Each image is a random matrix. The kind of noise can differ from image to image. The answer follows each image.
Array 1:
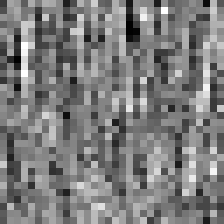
streaked along the columns
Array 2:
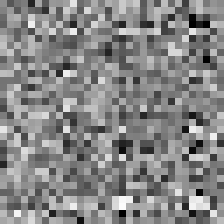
low rank plus noise
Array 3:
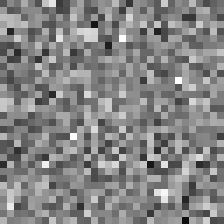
low rank plus noise
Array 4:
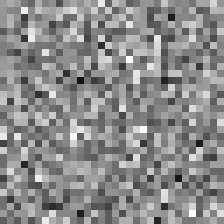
independent entries
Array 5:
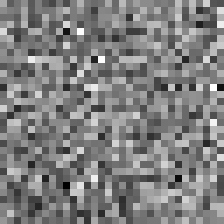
low rank plus noise
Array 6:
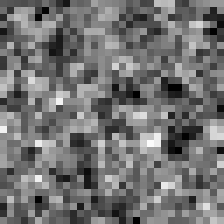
blotchy
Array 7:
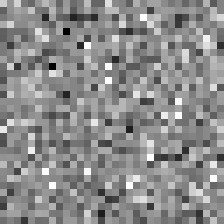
heavy tails
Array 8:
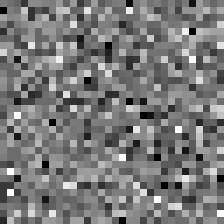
heavy tails
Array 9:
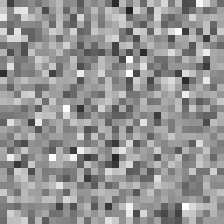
low rank plus noise
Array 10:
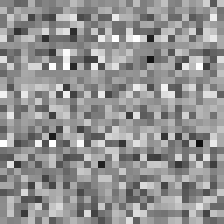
rows of uneven size
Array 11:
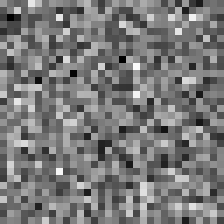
independent entries
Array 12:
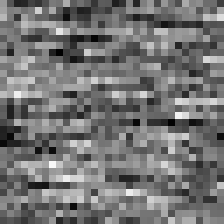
streaked along the rows
